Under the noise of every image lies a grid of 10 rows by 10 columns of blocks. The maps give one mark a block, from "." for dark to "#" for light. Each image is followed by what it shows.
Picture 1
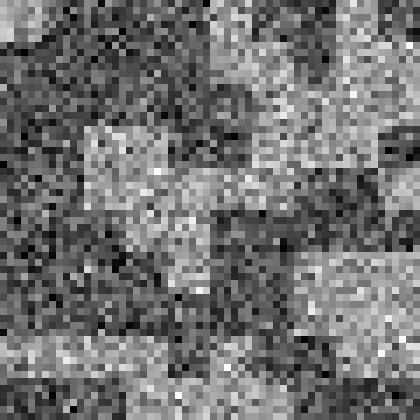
# . . . . # . . # .
. . . . . # # . # #
. . . . . . # # # #
. . # # . . # # # .
. . # # # # # . . #
. . . # # . . . . .
. . . . # . . # # #
. . . . . . . # # #
# # # # . # . . # #
. . . # # # # . . .
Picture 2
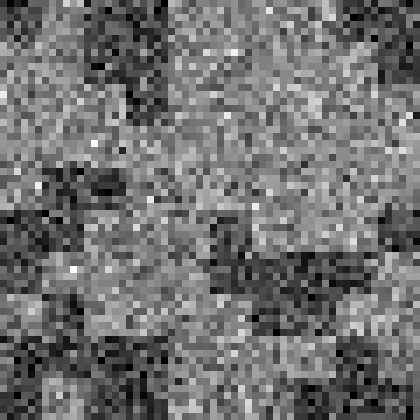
. # . . # # # # . .
# # . . # # # # # .
# # # . # # # # # #
# # # # # # # # # #
# . . # # # # # # #
. . # # # . # # # .
. # # # # . . . . #
# . # # # # . . # #
. . . . # # # # . #
. # . . # # # . . .
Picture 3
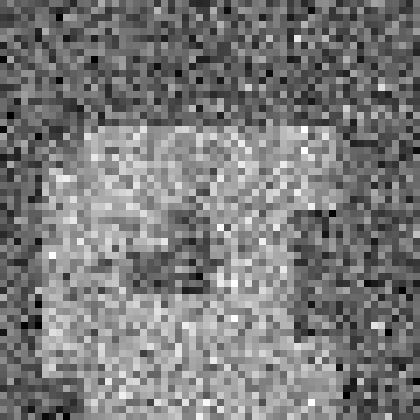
. . . . . . . . . .
. . . . . . . . . .
. . . . . . . . . .
. . # # # # # # . .
. # # # # # # # . .
. # # # . # # . . .
. # # . . # # . . .
. # # # # # # . . .
. # # # # # # # . .
. . # # # # # # . .
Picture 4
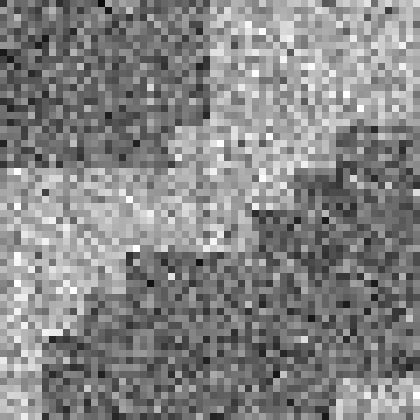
. . . . . # # # # #
. . . . . # # # # #
. . . . . # # # # #
. . . . # # # # . .
# # # # # # # . . .
# # # # # # . . . .
# # # . . . . . . .
# # . . . . . . . .
# . . . . . . . . .
# . . . . . . . # #
